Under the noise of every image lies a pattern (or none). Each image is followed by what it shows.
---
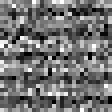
horizontal stripes
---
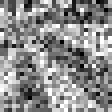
spokes from one point
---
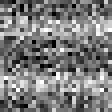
horizontal stripes
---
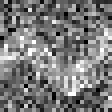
a wavy band
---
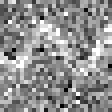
a wavy band
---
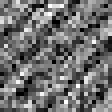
diagonal stripes
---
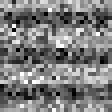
horizontal stripes
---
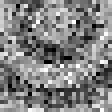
rings round one point
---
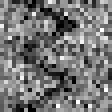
a wavy band
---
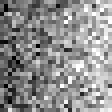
a smooth slope
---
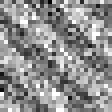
diagonal stripes
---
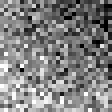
a smooth slope
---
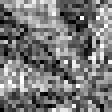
spokes from one point
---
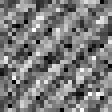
diagonal stripes
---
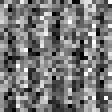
vertical stripes
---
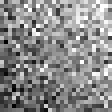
a smooth slope
